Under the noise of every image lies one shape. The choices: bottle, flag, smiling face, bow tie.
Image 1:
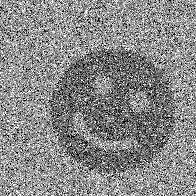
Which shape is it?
smiling face
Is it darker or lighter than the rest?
darker
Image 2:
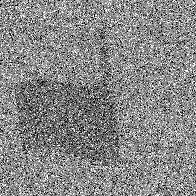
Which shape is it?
flag
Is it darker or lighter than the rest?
darker
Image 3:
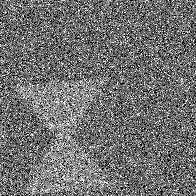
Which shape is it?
bow tie
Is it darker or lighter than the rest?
lighter
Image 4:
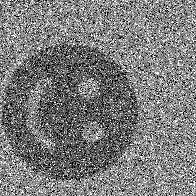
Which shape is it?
smiling face
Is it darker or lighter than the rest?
darker
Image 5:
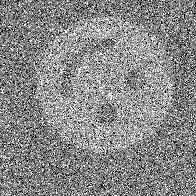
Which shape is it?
smiling face
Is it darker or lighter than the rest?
lighter
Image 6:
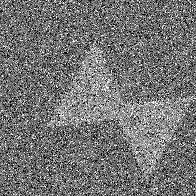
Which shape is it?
bow tie
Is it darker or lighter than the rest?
lighter
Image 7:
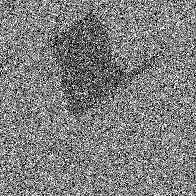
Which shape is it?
flag
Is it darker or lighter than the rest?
darker
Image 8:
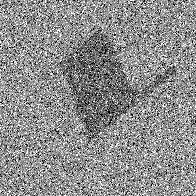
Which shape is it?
flag
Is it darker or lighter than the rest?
darker
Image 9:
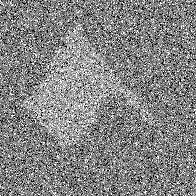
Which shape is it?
flag
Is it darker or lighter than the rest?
lighter
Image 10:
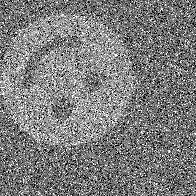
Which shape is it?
smiling face
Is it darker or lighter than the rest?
lighter
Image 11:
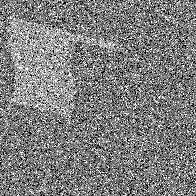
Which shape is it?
flag
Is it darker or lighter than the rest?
lighter
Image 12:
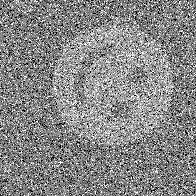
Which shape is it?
smiling face
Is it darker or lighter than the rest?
lighter
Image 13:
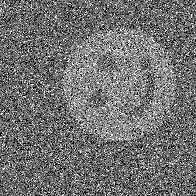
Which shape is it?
smiling face
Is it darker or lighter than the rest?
lighter
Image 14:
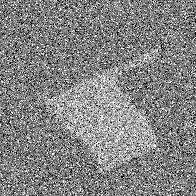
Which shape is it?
flag
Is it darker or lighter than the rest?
lighter
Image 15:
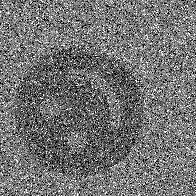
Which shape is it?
smiling face
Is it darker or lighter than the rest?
darker
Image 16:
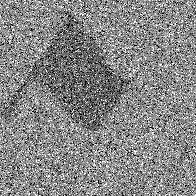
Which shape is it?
flag
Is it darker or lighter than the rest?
darker
